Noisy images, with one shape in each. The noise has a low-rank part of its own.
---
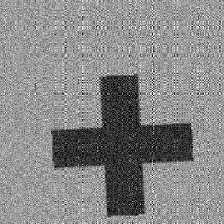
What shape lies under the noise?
cross
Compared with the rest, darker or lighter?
darker
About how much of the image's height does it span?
two thirds
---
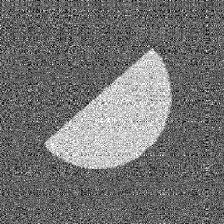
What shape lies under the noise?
half disc
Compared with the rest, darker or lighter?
lighter
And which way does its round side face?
down and right
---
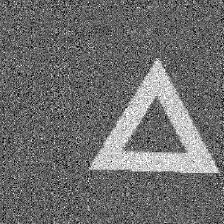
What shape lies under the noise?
triangle frame
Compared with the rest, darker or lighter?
lighter
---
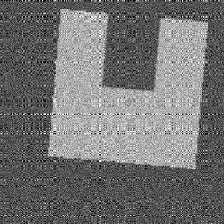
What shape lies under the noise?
square with a notch
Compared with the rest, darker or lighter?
lighter
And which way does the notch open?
up
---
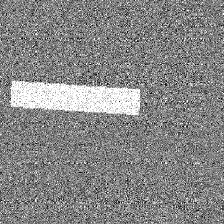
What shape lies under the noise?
bar
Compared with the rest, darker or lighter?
lighter
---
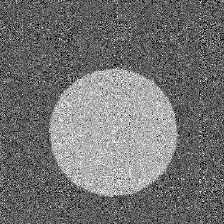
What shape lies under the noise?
disc
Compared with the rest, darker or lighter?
lighter
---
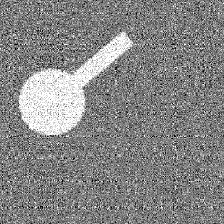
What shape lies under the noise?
lollipop
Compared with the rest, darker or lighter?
lighter
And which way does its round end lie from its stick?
down and left
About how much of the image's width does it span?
half
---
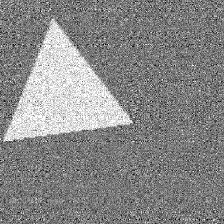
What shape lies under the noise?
triangle
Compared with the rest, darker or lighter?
lighter
